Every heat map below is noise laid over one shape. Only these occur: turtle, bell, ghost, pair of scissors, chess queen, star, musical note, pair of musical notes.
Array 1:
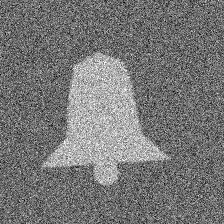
bell
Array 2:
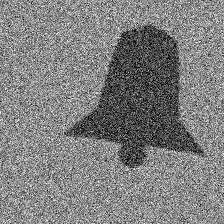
bell
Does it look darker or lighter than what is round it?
darker
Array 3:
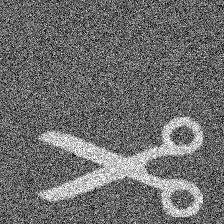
pair of scissors
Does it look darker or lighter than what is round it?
lighter
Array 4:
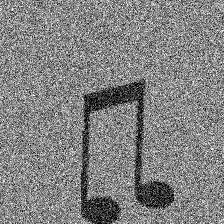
pair of musical notes
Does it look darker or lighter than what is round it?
darker
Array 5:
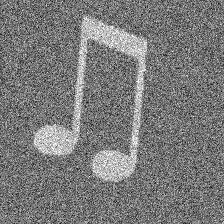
pair of musical notes
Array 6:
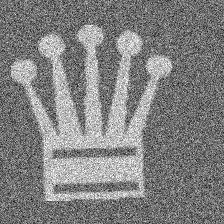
chess queen
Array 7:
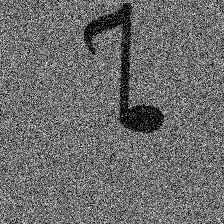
musical note
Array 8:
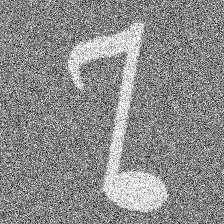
musical note
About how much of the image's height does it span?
nearly all
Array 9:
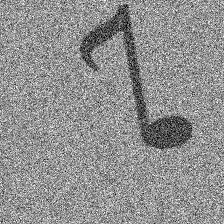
musical note
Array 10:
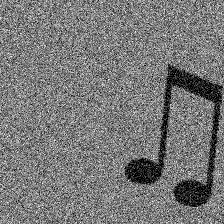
pair of musical notes
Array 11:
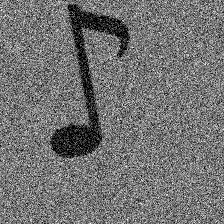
musical note
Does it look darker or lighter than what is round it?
darker
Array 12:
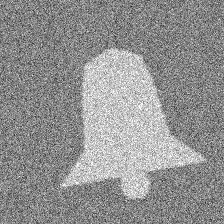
bell
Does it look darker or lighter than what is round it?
lighter
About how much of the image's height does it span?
two thirds
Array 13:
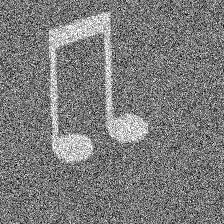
pair of musical notes
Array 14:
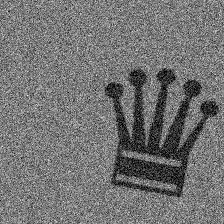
chess queen
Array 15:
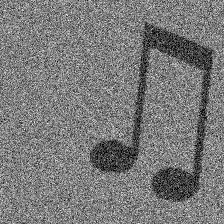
pair of musical notes
